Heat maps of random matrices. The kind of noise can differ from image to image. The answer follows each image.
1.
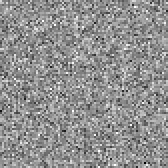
independent entries
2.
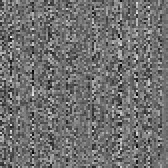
columns of uneven size
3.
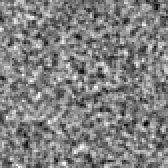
blotchy
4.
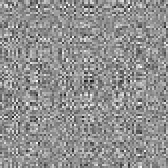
low rank plus noise
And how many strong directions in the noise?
two
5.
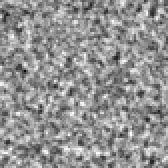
blotchy
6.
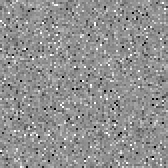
heavy tails
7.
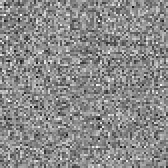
low rank plus noise
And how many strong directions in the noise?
five to eight
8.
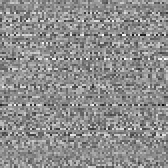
rows of uneven size
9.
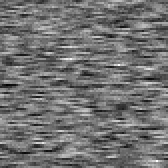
streaked along the rows
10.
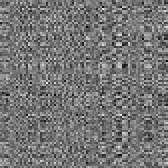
low rank plus noise
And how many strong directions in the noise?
two
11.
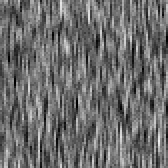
streaked along the columns
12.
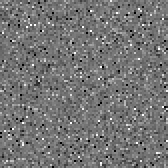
heavy tails
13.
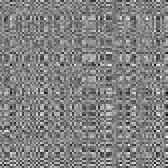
low rank plus noise
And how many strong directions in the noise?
one
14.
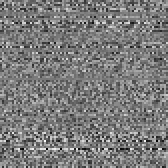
rows of uneven size
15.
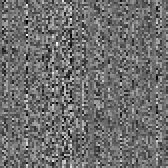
columns of uneven size
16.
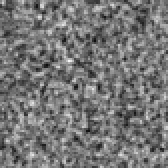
blotchy
